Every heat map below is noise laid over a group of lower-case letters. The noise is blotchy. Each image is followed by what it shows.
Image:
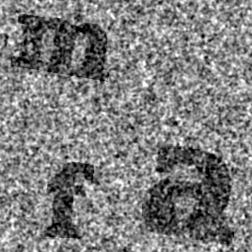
top left: m; bottom left: f; bottom right: a
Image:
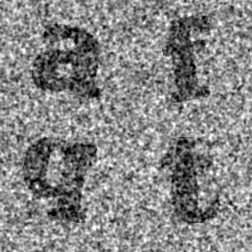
top left: a; top right: f; bottom left: q; bottom right: t
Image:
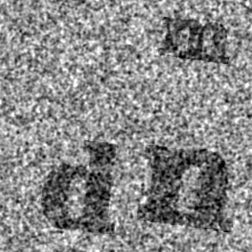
top right: m; bottom left: d; bottom right: n
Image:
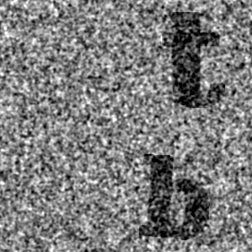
top right: t; bottom right: b
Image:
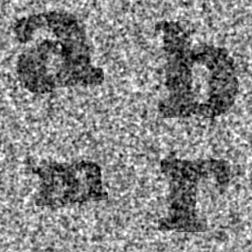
top left: a; top right: b; bottom left: m; bottom right: r
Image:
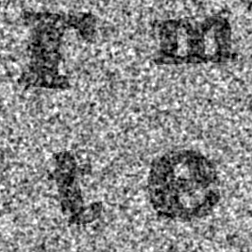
top left: r; top right: m; bottom left: t; bottom right: e
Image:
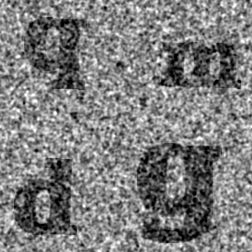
top left: q; top right: m; bottom left: d; bottom right: g
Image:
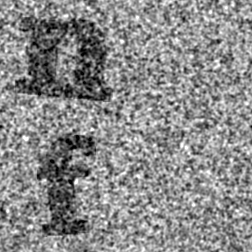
top left: n; bottom left: f
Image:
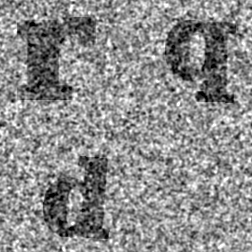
top left: r; top right: q; bottom left: d
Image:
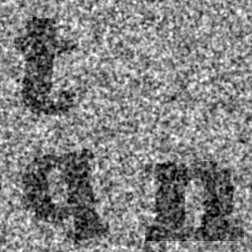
top left: t; bottom left: q; bottom right: n
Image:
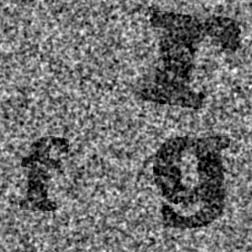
top right: r; bottom left: f; bottom right: g
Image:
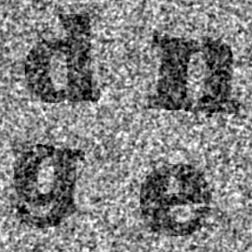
top left: d; top right: n; bottom left: g; bottom right: e
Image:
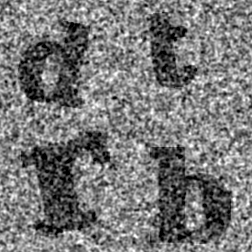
top left: d; top right: t; bottom left: r; bottom right: b
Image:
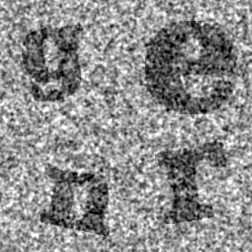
top left: g; top right: e; bottom left: n; bottom right: r
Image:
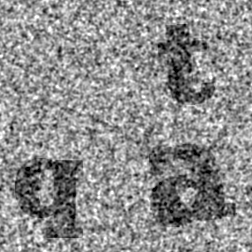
top right: t; bottom left: q; bottom right: a
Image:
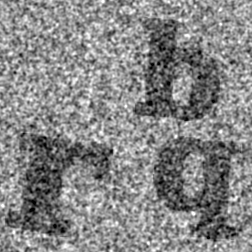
top right: b; bottom left: r; bottom right: q
